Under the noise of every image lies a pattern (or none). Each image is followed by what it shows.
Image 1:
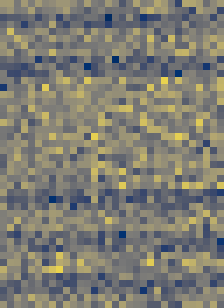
bands of rows
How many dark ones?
5
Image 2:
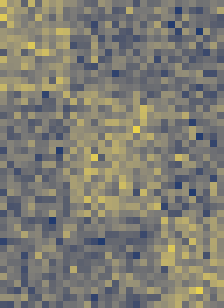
blocks along the diagonal
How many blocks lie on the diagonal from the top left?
3
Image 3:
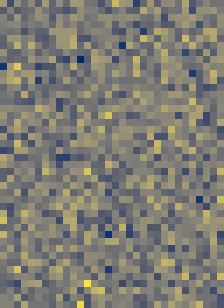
only noise
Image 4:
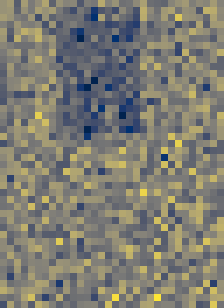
one block
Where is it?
top middle
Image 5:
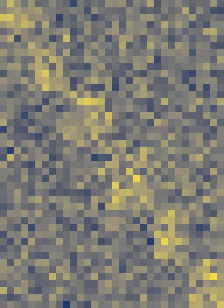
blocks along the diagonal
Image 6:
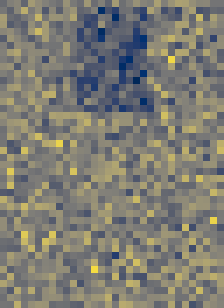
one block
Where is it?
top middle
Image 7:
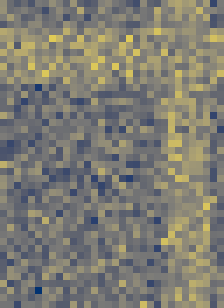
bands of rows crossing bands of columns
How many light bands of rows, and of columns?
1 and 1
